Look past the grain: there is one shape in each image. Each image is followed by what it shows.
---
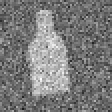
bottle
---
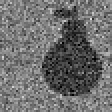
pear
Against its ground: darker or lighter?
darker
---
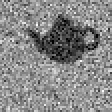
teapot
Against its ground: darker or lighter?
darker
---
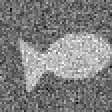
fish
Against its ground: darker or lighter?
lighter
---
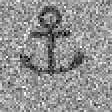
anchor
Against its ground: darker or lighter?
darker
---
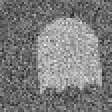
ghost
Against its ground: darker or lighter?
lighter
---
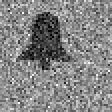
bell
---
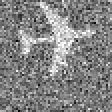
airplane
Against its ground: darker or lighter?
lighter
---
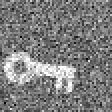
key
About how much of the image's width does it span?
two thirds
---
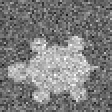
turtle
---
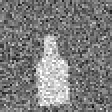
bottle
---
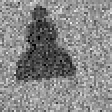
chess pawn
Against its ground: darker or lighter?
darker
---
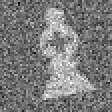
chess bishop
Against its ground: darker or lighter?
lighter
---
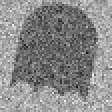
ghost
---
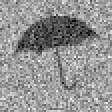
umbrella
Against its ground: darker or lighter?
darker
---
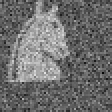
chess knight
